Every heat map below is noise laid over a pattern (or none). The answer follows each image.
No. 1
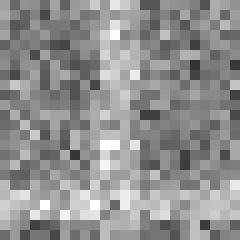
bands of rows crossing bands of columns
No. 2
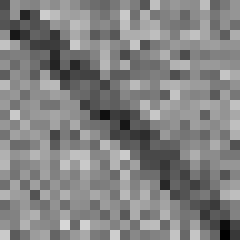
a diagonal band
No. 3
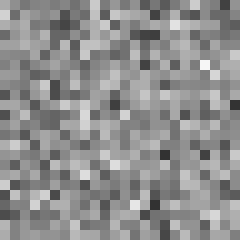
only noise
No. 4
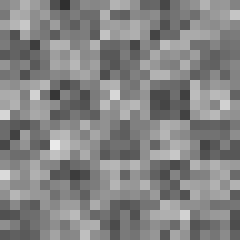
a checkerboard
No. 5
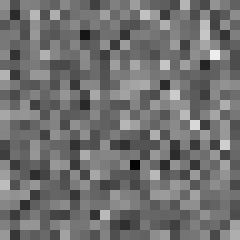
only noise
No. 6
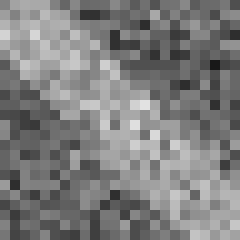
a diagonal band
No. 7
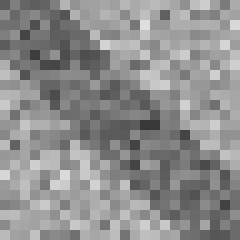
a diagonal band
